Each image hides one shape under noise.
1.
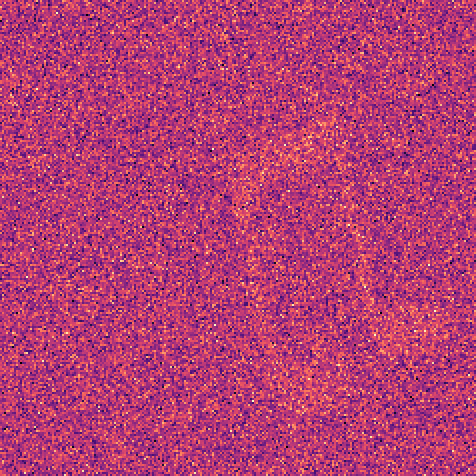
pair of musical notes
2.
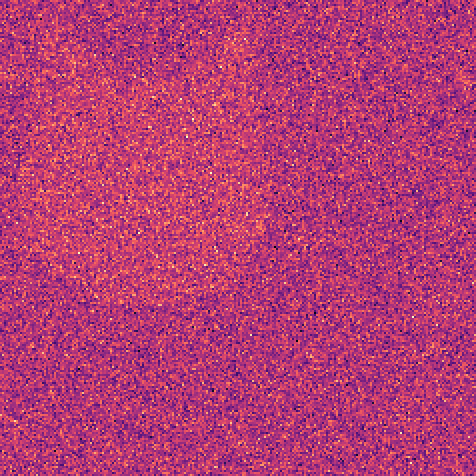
cat's head
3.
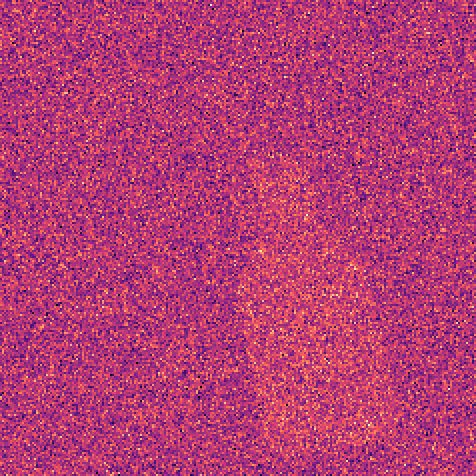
bottle
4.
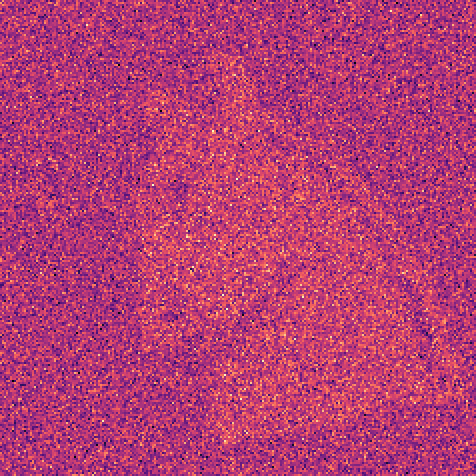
chess knight
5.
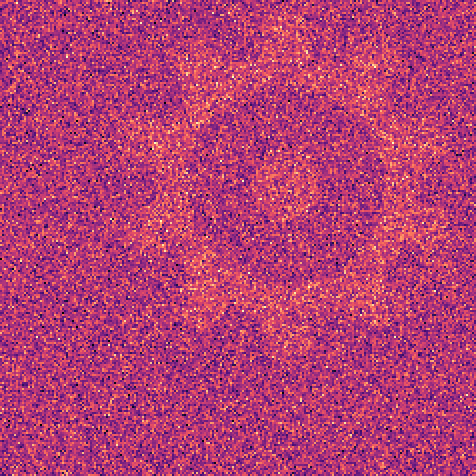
gear
